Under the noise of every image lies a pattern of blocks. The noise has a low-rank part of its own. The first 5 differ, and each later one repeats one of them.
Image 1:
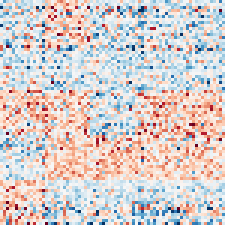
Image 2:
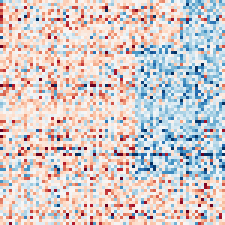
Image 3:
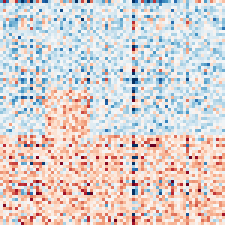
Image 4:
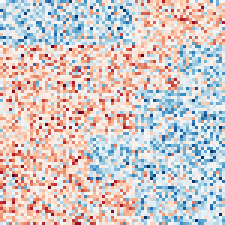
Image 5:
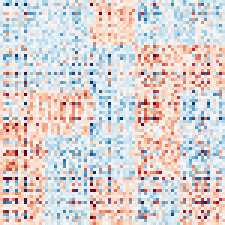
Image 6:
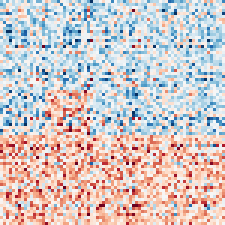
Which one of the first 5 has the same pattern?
3
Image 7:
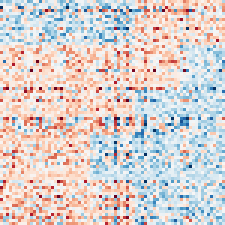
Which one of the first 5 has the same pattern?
4
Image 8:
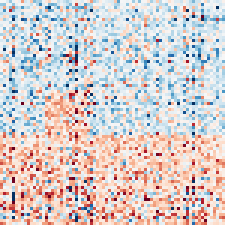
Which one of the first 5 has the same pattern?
3
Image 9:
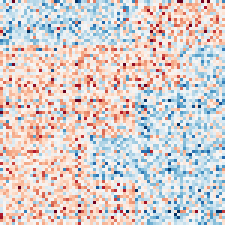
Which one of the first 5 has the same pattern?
4
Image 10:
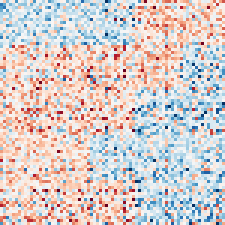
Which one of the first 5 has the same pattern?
4
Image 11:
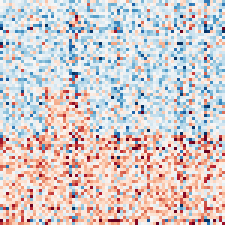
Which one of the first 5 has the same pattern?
3
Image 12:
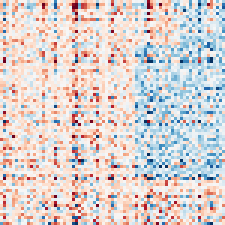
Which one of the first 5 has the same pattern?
2
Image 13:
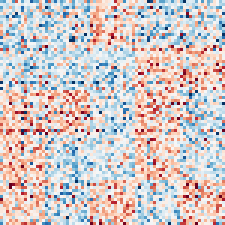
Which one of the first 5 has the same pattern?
5
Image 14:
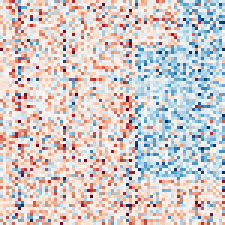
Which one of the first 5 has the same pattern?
2
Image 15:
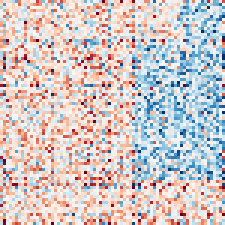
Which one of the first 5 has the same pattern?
2
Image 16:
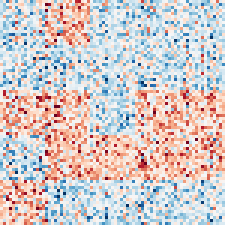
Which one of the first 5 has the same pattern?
1
